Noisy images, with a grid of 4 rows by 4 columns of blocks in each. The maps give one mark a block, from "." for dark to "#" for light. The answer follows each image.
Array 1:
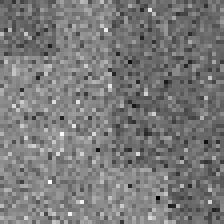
. # . .
# # . .
# # . .
# # # .
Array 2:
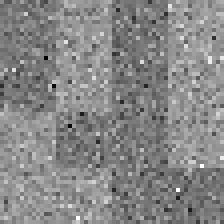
. # . #
. # . #
# . . #
# # . .
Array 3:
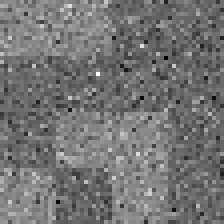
# # . .
. . . .
. # # .
# . # .
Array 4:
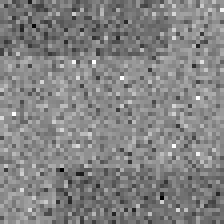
. . . #
# # # #
# # # #
# . . .
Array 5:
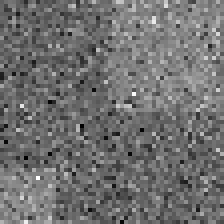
. . # #
. . # #
. . . .
# . . .
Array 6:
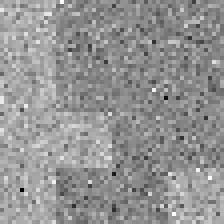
# . . .
# . . .
# # . .
# . . #
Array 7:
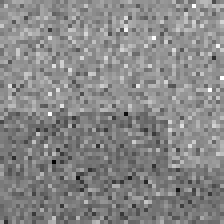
# # # #
# # # #
. . . #
. . . .
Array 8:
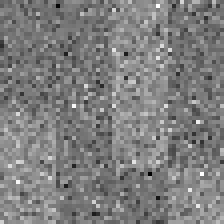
. . # .
. . # .
# . # .
# . . #
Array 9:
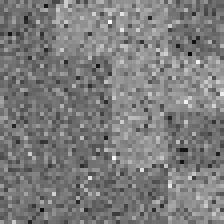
. # # .
. . # #
. . # .
. . . #
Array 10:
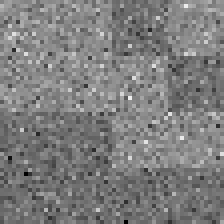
# # . #
# # # .
. . # #
. . . .
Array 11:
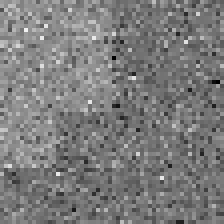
# # . .
# # . .
# . . .
. . . .
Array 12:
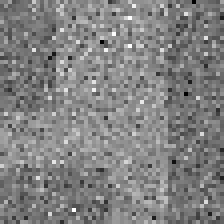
. # # .
. # # .
# # # .
. . # .
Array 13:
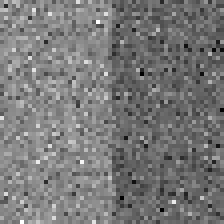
# # . .
# # . .
# # . .
# # . .
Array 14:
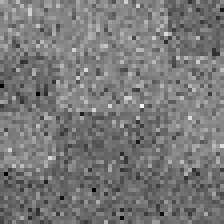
# # # .
. # # #
# . . #
. . . .
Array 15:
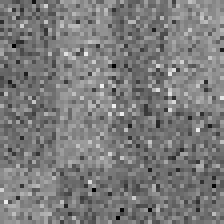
. # . #
. # . #
. # . .
# . . .
